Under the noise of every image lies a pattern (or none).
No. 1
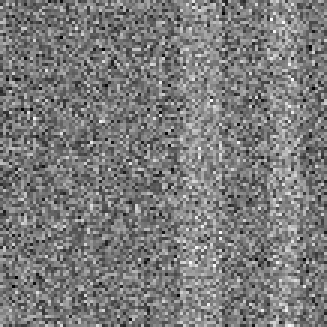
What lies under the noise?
bands of columns
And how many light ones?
2
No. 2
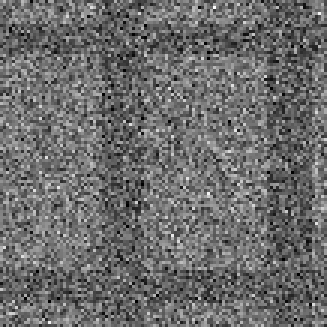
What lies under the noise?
bands of rows crossing bands of columns
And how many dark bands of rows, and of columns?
2 and 2
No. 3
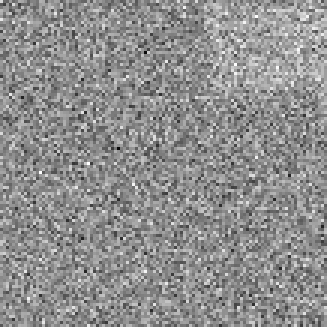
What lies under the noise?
one block
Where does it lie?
top right
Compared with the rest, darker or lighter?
lighter
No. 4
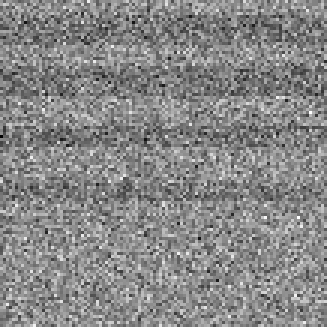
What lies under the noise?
bands of rows
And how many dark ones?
4
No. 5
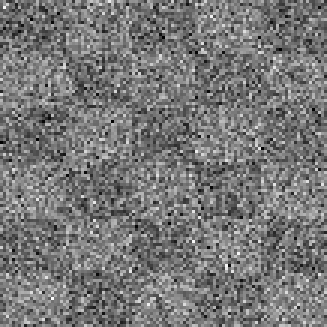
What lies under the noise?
a checkerboard
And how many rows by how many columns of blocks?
6 by 5
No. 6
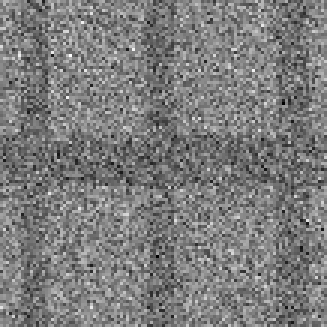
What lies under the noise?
bands of rows crossing bands of columns
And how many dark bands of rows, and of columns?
1 and 3
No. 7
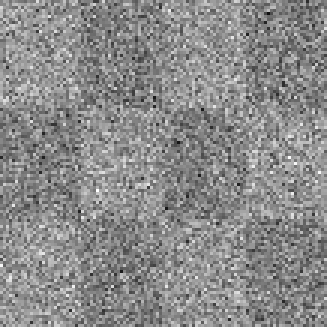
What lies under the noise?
a checkerboard
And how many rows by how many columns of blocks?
3 by 4
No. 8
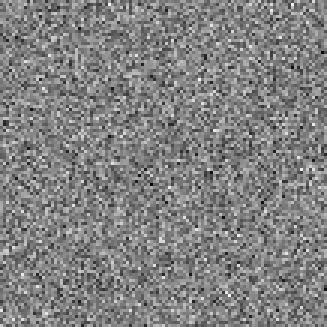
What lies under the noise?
only noise
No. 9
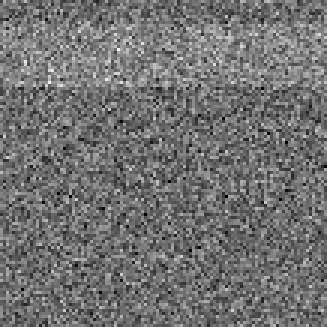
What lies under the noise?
one band of rows
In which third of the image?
top
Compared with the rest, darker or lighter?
lighter
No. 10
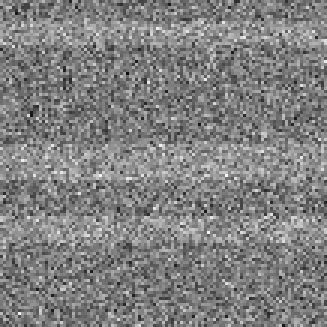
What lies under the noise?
bands of rows
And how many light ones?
3
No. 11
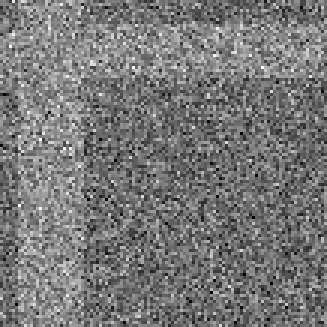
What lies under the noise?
bands of rows crossing bands of columns
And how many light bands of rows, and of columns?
1 and 1
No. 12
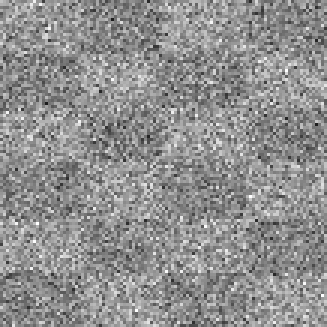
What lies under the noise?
a checkerboard
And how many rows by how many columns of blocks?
6 by 4
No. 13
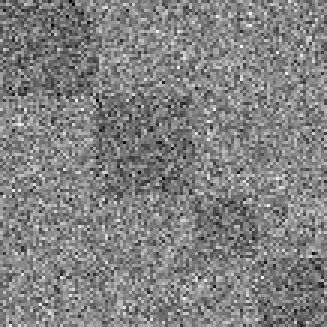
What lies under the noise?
blocks along the diagonal
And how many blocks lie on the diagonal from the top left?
4
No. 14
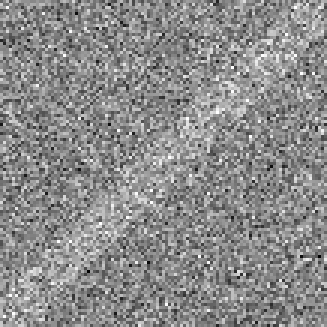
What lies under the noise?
a diagonal band
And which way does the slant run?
bottom left to top right
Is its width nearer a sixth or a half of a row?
a sixth
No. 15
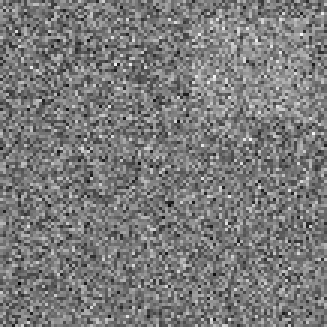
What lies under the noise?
one block
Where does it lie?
top right
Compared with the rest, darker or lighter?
lighter
